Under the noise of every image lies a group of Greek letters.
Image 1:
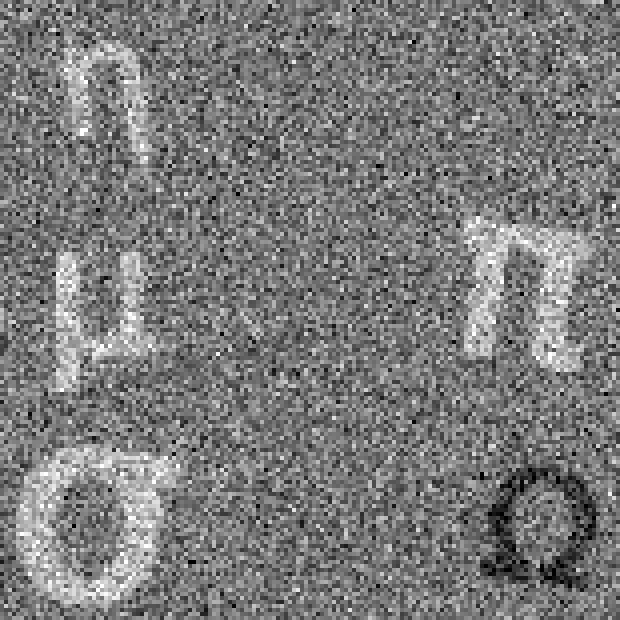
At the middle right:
pi
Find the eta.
top left
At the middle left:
mu
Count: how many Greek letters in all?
5
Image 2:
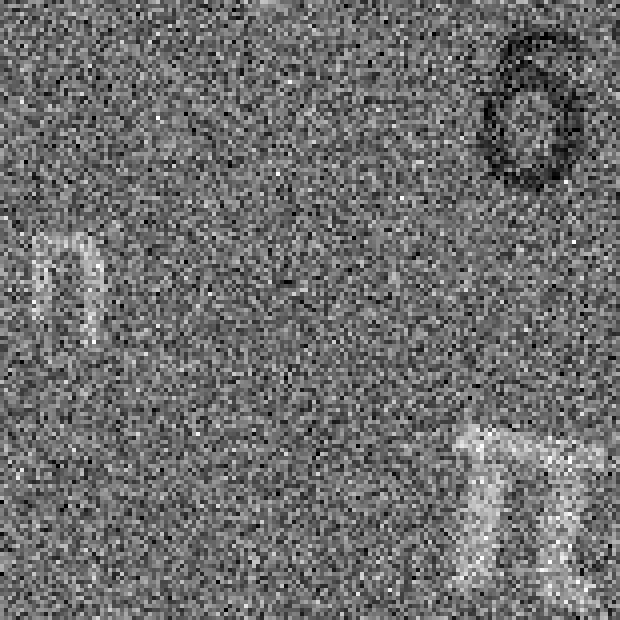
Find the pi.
bottom right
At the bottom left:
nothing
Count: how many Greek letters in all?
3
